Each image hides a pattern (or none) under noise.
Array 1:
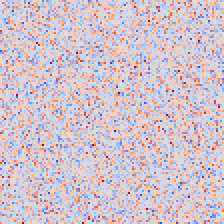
only noise
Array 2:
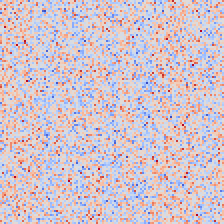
bands of columns
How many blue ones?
5
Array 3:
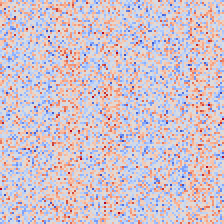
bands of columns
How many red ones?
3
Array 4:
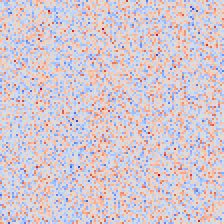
bands of columns
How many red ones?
6
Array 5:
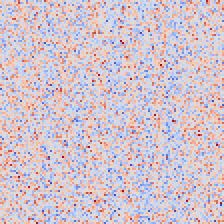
bands of columns
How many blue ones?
5
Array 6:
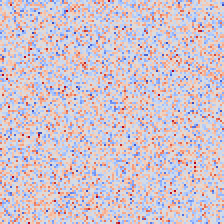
only noise
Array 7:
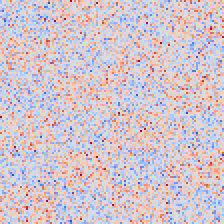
a checkerboard
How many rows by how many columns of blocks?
6 by 4
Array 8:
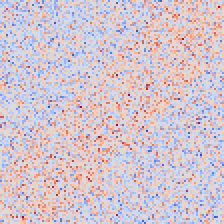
a diagonal band
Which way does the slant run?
bottom left to top right
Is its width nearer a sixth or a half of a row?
a half
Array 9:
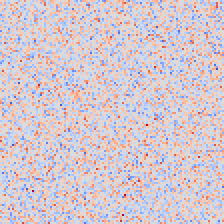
only noise
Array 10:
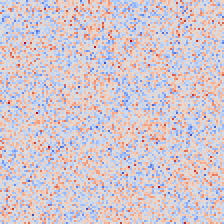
a checkerboard
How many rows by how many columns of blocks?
6 by 4
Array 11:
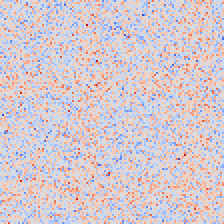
bands of rows crossing bands of columns
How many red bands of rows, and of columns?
2 and 2
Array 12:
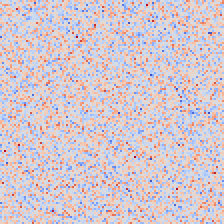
only noise
